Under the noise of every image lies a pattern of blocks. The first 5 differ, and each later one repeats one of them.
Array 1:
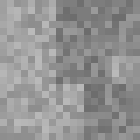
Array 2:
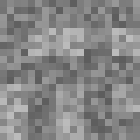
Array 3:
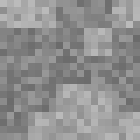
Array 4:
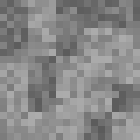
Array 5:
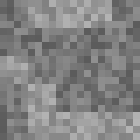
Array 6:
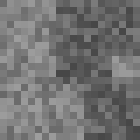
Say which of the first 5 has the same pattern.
1
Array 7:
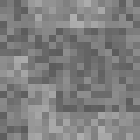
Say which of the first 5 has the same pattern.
5
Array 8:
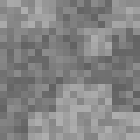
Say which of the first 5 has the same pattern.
3
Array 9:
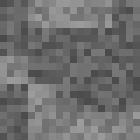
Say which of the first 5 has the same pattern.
5
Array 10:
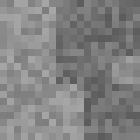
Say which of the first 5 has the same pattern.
1
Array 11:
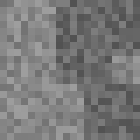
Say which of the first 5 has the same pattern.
1
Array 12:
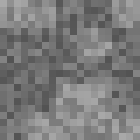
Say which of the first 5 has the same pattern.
3
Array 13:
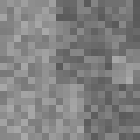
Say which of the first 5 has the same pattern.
1
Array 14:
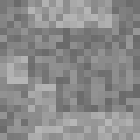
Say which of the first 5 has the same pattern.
5
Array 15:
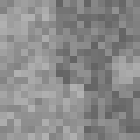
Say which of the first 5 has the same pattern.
1
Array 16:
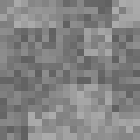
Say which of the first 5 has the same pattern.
3
